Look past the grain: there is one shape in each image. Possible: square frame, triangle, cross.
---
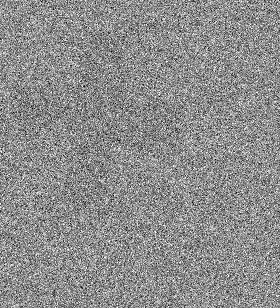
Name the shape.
cross
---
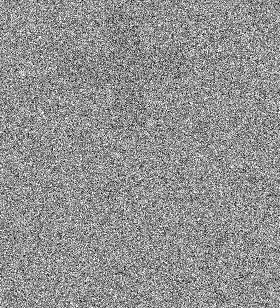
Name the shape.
cross
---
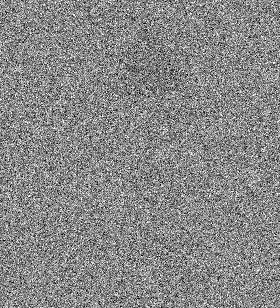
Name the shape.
triangle
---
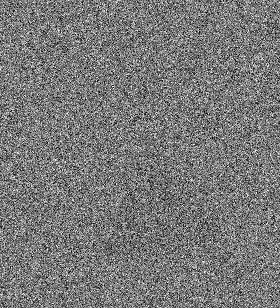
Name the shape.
triangle
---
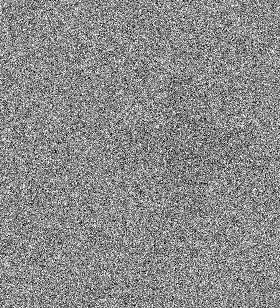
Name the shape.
cross
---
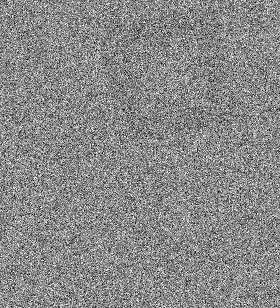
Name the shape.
square frame
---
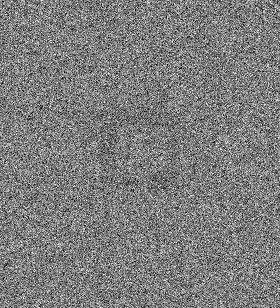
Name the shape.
square frame
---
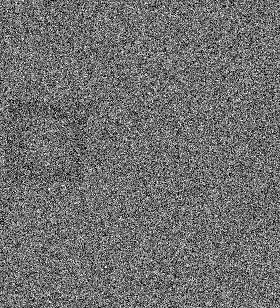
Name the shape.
square frame
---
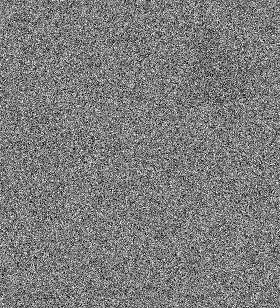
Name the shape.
triangle
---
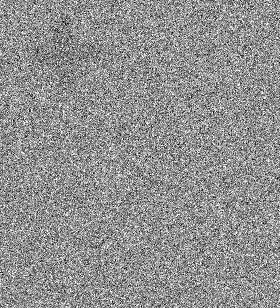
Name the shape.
cross
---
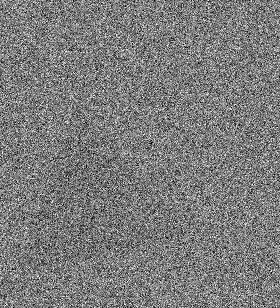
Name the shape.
triangle
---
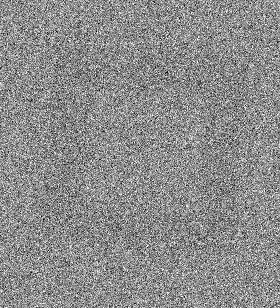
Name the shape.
square frame
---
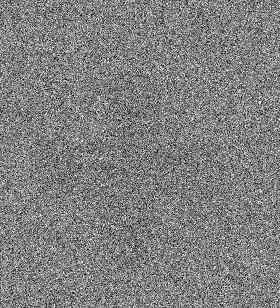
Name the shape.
cross
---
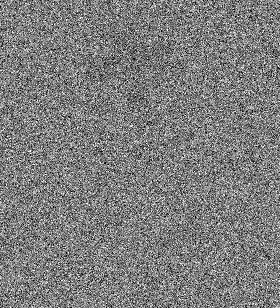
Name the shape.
cross
